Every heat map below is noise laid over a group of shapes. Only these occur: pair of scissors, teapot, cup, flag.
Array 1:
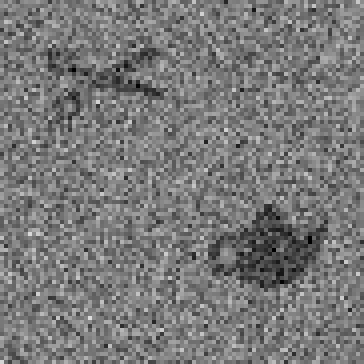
top left: dark pair of scissors; bottom right: dark teapot
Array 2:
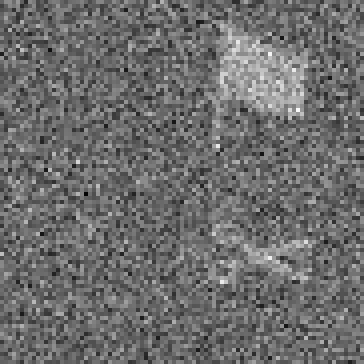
top right: light flag; bottom right: light pair of scissors
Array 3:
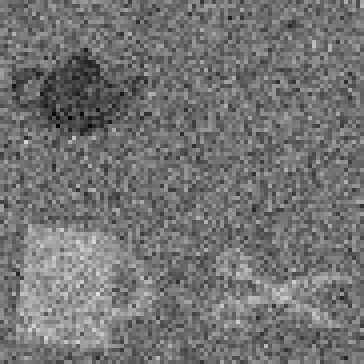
top left: dark teapot; bottom left: light cup; bottom right: light pair of scissors
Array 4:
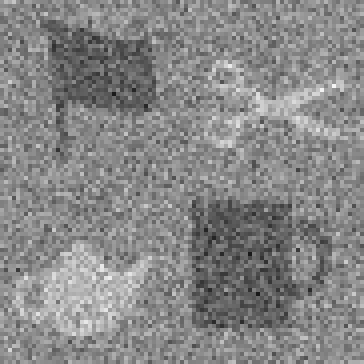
top left: dark flag; top right: light pair of scissors; bottom left: light teapot; bottom right: dark cup
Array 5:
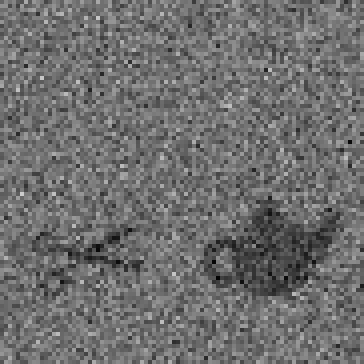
bottom left: dark pair of scissors; bottom right: dark teapot
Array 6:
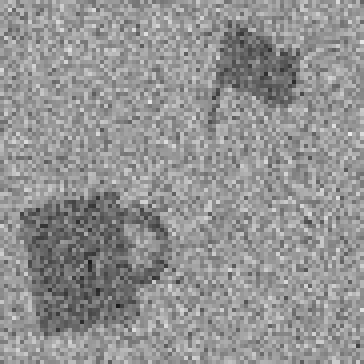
top right: dark flag; bottom left: dark cup
